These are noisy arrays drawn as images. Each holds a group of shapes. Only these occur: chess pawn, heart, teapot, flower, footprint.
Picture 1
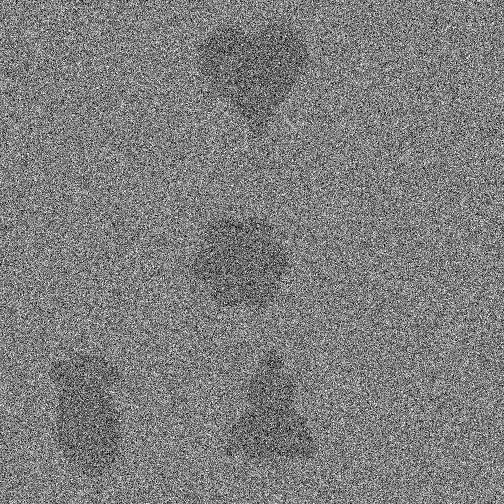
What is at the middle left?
nothing
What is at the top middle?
heart
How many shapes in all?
4
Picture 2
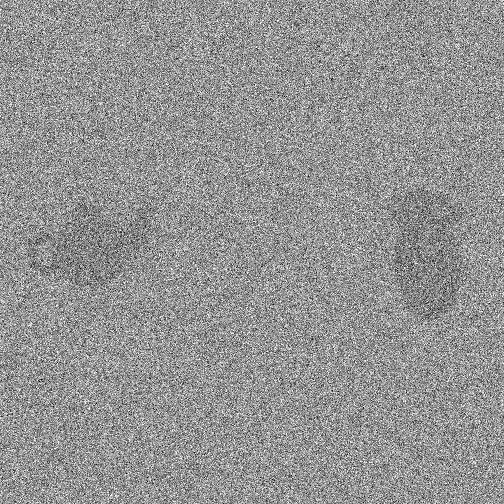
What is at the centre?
nothing
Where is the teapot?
middle left
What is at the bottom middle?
nothing
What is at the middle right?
footprint
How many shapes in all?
2
